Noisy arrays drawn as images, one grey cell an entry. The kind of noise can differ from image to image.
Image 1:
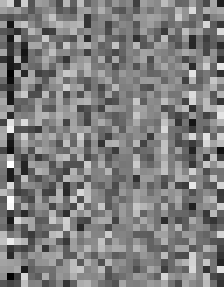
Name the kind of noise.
columns of uneven size
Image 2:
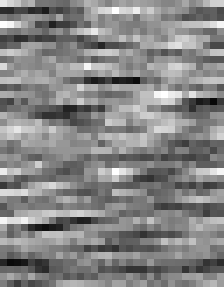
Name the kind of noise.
streaked along the rows
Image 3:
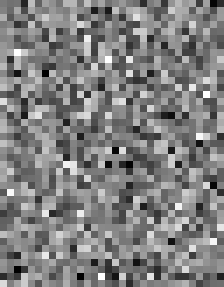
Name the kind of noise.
independent entries
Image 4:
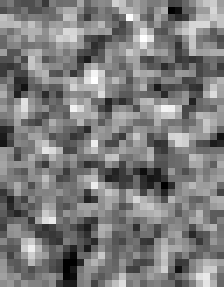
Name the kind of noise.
blotchy
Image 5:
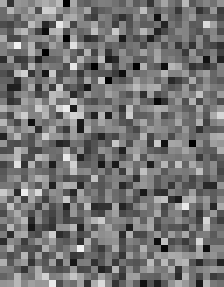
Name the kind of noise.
independent entries
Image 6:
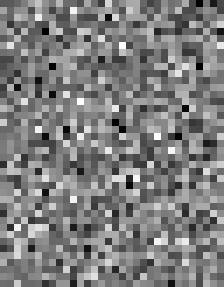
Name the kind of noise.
independent entries
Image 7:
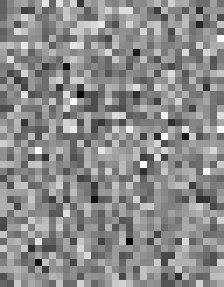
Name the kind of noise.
independent entries
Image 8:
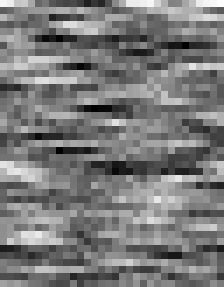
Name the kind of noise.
streaked along the rows
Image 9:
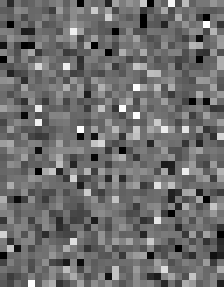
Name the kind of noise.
heavy tails
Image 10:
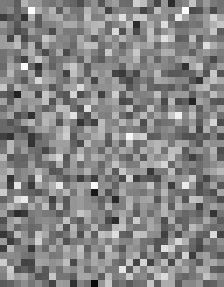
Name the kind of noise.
independent entries
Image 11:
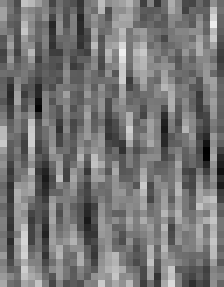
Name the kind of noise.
streaked along the columns
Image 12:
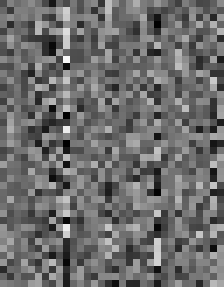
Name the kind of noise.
columns of uneven size
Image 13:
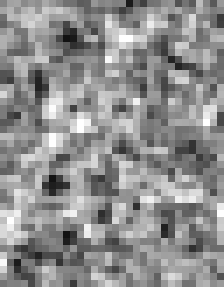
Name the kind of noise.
blotchy
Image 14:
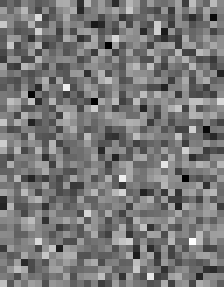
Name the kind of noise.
independent entries
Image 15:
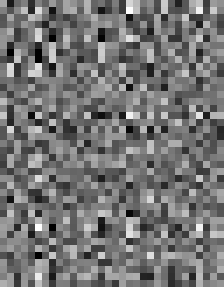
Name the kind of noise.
low rank plus noise
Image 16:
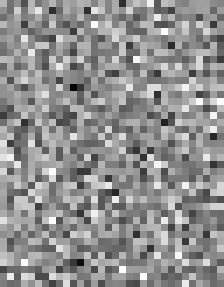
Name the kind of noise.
independent entries
